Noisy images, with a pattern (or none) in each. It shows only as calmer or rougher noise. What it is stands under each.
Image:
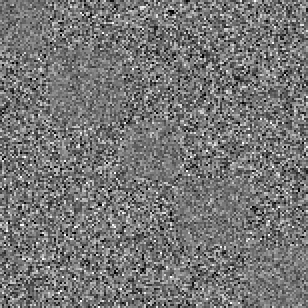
blocks along the diagonal
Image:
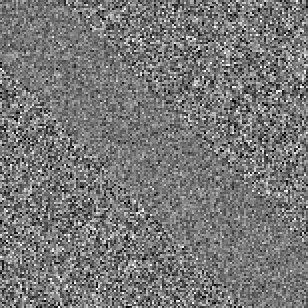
a diagonal band
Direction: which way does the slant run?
top left to bottom right
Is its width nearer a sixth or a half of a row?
a half
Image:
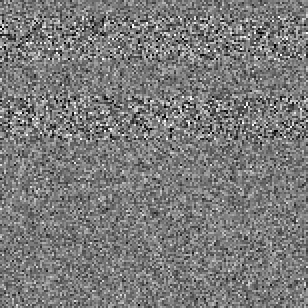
bands of rows
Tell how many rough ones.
2
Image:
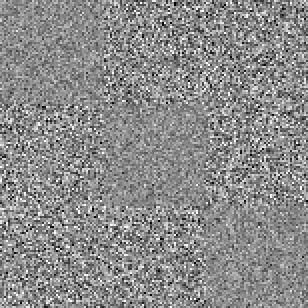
blocks along the diagonal
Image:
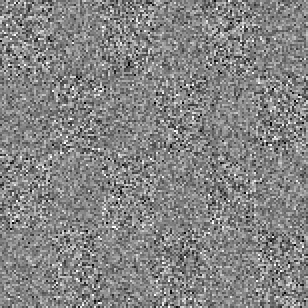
a checkerboard
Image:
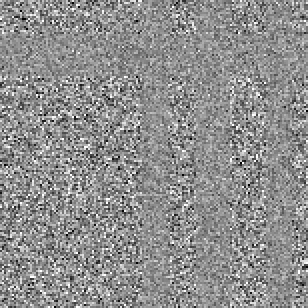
bands of rows crossing bands of columns
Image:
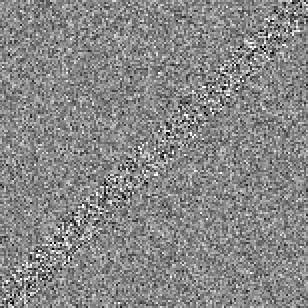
a diagonal band
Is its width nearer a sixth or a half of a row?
a sixth
